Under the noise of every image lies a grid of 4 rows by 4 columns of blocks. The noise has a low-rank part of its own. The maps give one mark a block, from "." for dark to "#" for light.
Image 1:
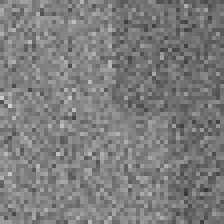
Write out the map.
##..
##..
###.
###.
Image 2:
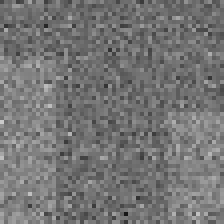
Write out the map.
....
#...
#..#
#..#
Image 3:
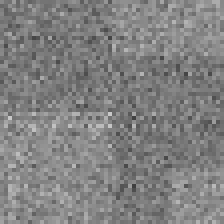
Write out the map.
..##
....
##..
##.#
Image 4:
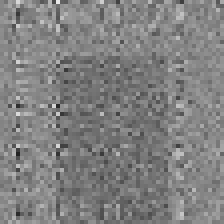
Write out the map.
####
#..#
#..#
#..#
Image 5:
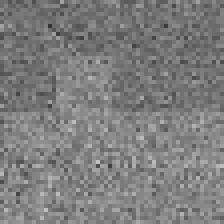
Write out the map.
....
.#..
####
####
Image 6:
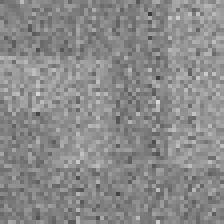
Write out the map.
...#
##.#
.#.#
....
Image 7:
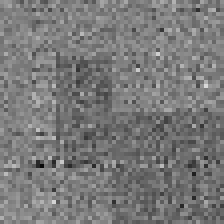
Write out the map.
####
#.##
#...
##..
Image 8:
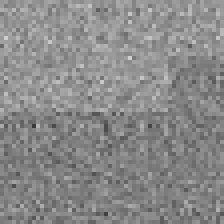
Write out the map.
####
###.
....
....
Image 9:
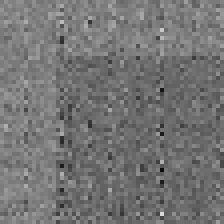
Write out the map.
####
#...
#...
#...
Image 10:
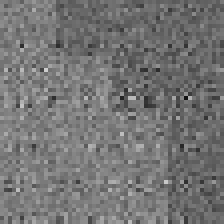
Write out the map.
#...
##..
###.
###.
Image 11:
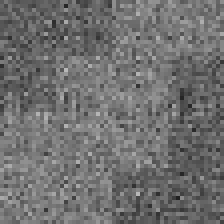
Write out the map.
..##
.##.
###.
##..
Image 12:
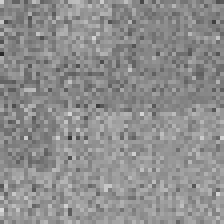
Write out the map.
.#..
....
.###
####
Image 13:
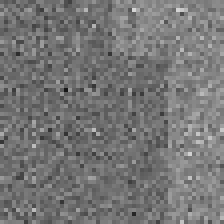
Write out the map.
..##
...#
...#
...#
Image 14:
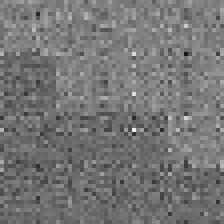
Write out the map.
####
.###
...#
....
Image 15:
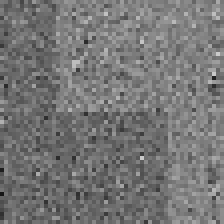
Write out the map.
.###
.###
...#
...#
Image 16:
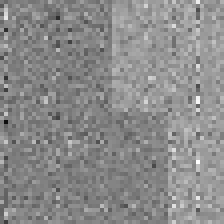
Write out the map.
..##
..##
...#
...#
